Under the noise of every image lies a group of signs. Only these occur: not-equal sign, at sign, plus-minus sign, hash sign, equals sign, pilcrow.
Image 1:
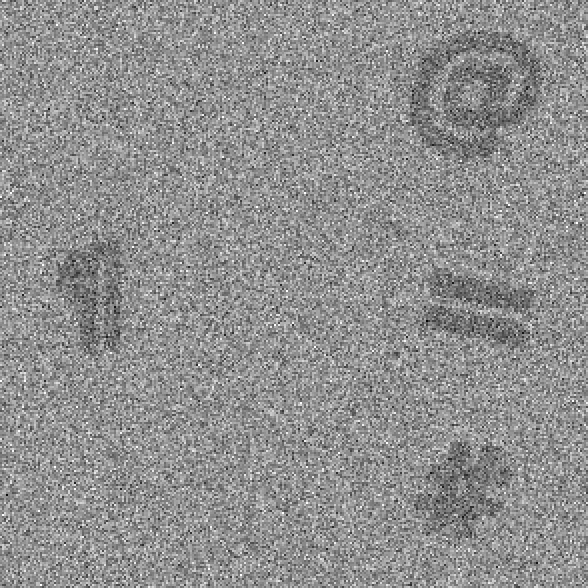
top right: at sign; middle left: pilcrow; middle right: equals sign; bottom right: hash sign
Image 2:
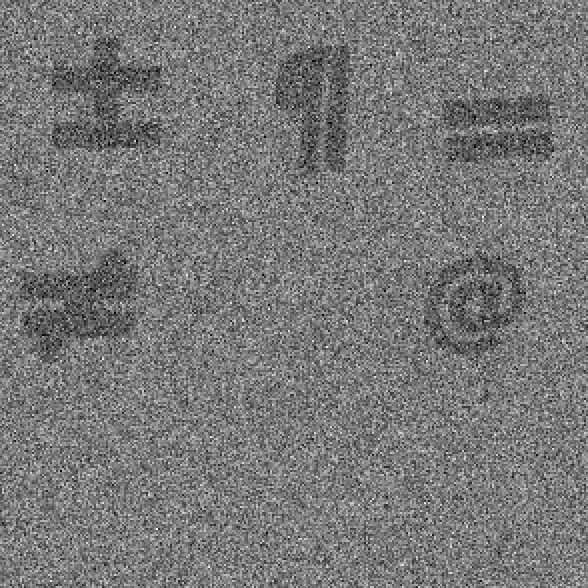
top left: plus-minus sign; top middle: pilcrow; top right: equals sign; middle left: not-equal sign; middle right: at sign
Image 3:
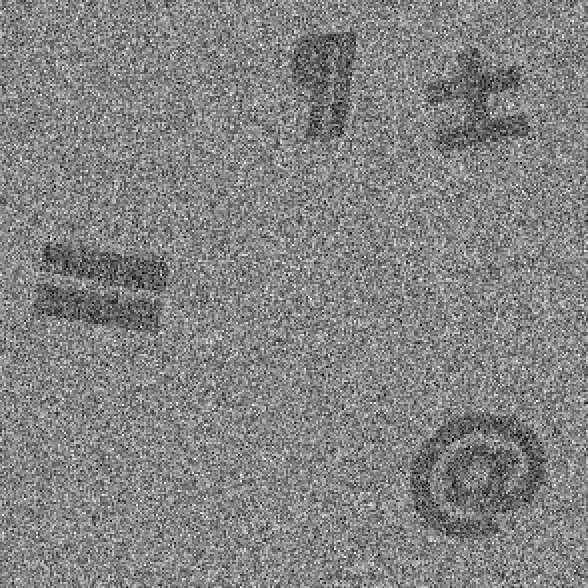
top middle: pilcrow; top right: plus-minus sign; middle left: equals sign; bottom right: at sign
